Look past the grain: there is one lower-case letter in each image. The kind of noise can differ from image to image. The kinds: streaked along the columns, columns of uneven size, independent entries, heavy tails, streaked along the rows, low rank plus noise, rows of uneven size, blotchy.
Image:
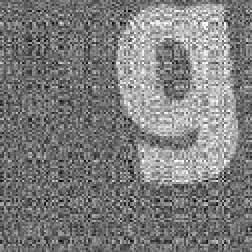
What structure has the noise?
low rank plus noise
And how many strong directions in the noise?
two
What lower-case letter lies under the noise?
g
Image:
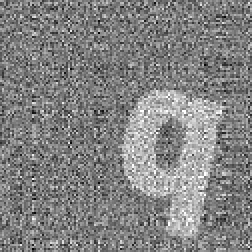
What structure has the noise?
low rank plus noise
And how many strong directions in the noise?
five to eight
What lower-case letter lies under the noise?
q
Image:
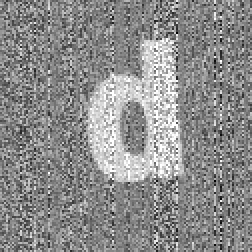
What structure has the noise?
columns of uneven size
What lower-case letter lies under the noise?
d
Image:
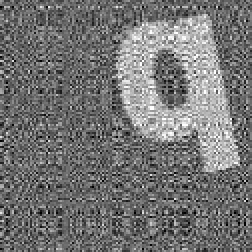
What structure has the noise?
low rank plus noise
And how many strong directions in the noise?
two
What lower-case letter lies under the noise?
q
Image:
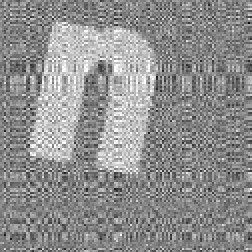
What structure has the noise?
low rank plus noise
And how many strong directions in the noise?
one
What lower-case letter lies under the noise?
n
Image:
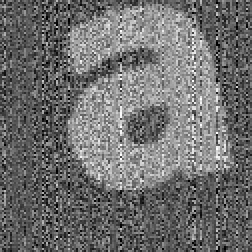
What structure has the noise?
columns of uneven size
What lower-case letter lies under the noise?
a
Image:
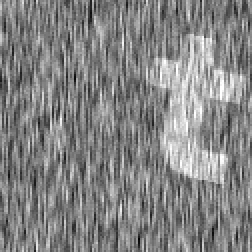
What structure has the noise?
streaked along the columns
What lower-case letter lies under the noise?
t
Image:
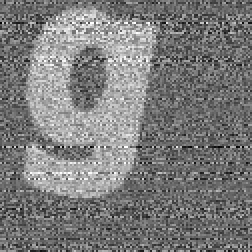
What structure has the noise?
rows of uneven size
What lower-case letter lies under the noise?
g
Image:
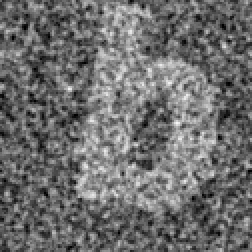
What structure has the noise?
blotchy
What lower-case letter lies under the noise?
b
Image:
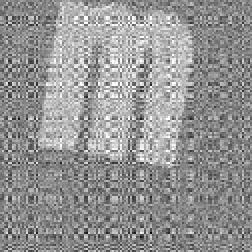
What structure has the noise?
low rank plus noise
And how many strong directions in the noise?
one
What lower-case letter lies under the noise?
m
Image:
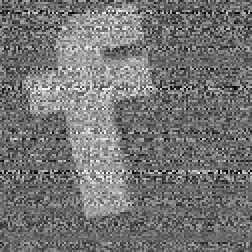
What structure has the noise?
rows of uneven size
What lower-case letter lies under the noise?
f
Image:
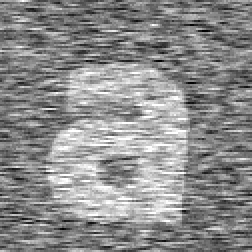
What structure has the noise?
streaked along the rows
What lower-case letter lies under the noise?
a
